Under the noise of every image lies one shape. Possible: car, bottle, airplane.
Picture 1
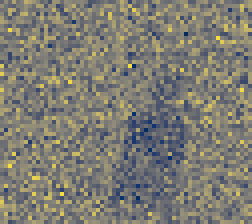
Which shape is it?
bottle
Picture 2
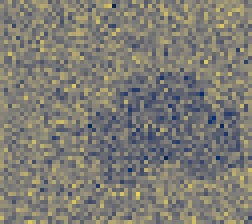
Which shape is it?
car
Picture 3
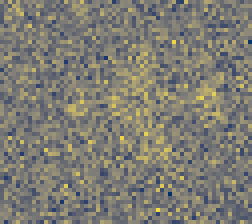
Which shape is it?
airplane
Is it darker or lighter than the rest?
lighter
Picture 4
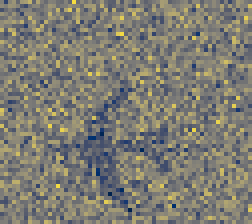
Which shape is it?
airplane
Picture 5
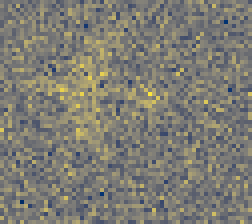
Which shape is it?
airplane
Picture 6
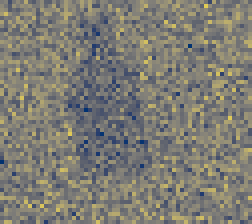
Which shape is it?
bottle
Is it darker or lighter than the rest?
darker
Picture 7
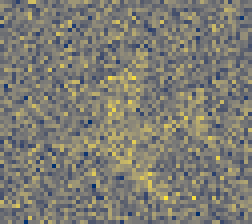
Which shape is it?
airplane
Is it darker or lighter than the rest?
lighter
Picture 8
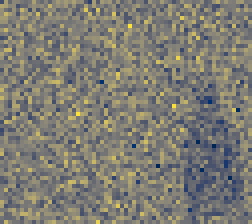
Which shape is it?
bottle
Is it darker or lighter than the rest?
darker
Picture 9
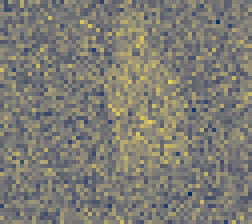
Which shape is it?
bottle
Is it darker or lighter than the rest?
lighter
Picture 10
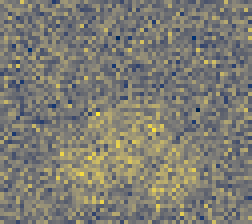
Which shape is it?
car
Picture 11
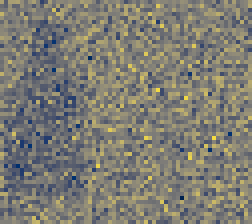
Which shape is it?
bottle
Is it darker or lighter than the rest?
darker
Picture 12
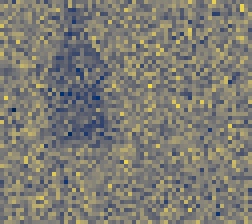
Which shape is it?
bottle
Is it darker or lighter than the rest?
darker
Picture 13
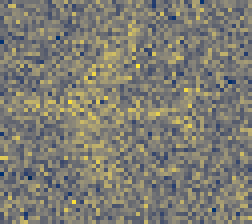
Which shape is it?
airplane
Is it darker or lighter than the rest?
lighter
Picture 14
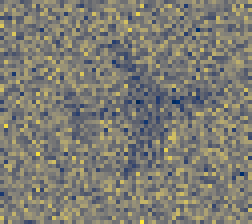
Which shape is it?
airplane
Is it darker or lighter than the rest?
darker
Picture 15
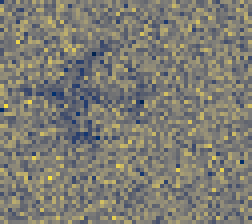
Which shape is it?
airplane
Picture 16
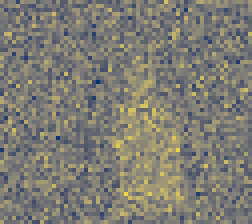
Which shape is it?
bottle
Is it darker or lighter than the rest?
lighter
